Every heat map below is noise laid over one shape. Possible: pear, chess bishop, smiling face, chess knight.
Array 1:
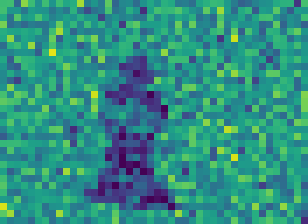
chess bishop
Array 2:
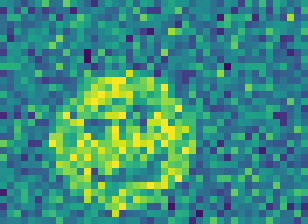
smiling face
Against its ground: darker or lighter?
lighter
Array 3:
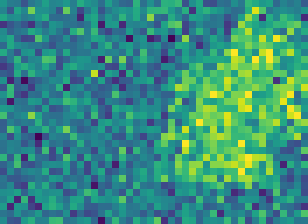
chess knight
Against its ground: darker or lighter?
lighter
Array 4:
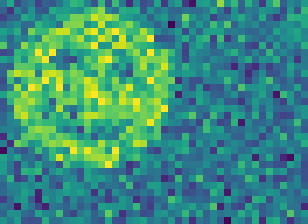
smiling face
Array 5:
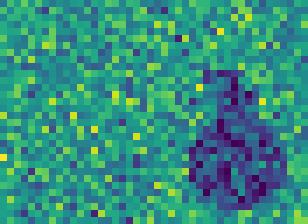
pear
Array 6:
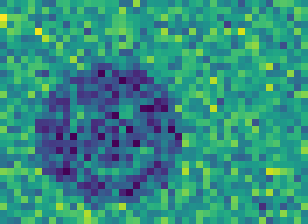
smiling face
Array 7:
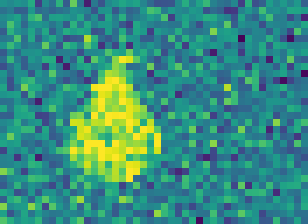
pear
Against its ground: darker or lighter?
lighter
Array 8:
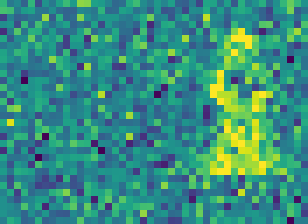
chess bishop
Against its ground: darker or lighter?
lighter
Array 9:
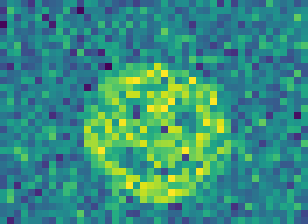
smiling face
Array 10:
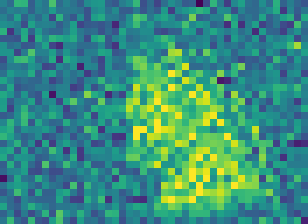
chess knight
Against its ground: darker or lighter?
lighter
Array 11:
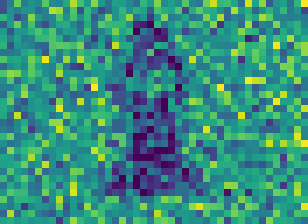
chess bishop
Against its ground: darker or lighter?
darker
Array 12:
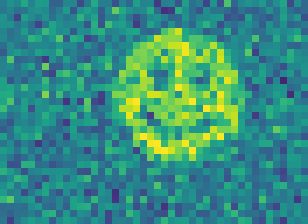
smiling face
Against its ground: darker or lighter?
lighter
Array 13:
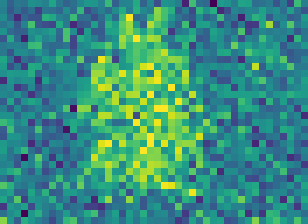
chess knight
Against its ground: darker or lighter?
lighter
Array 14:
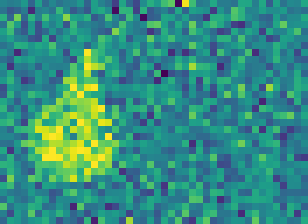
pear
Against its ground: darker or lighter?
lighter
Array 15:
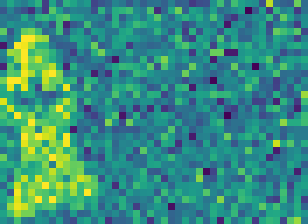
chess bishop
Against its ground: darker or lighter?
lighter
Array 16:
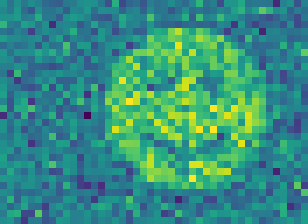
smiling face
